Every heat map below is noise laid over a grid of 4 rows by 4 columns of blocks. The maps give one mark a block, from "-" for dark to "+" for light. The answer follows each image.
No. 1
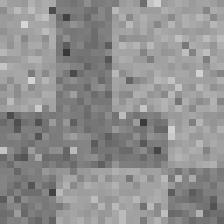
+ - + +
+ - + +
- - - +
- + + -
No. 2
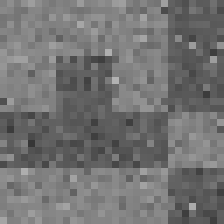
+ + + -
+ - + -
- - - +
+ + + -
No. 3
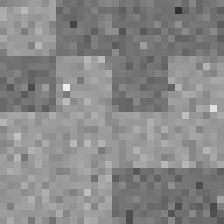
+ - - -
- + - +
+ + + +
+ + - -
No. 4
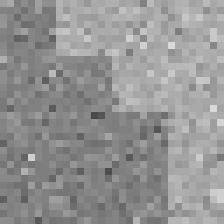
- + + +
- - + +
- - - +
- - - +
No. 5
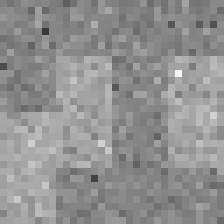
- - - -
- + - +
+ + - +
+ - - -
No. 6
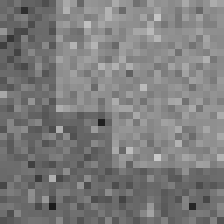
- + + +
- + + +
- - + +
- - - -
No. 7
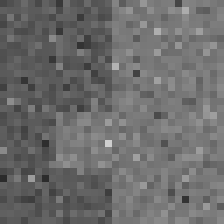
- - + +
- - + +
- + + +
- - + +
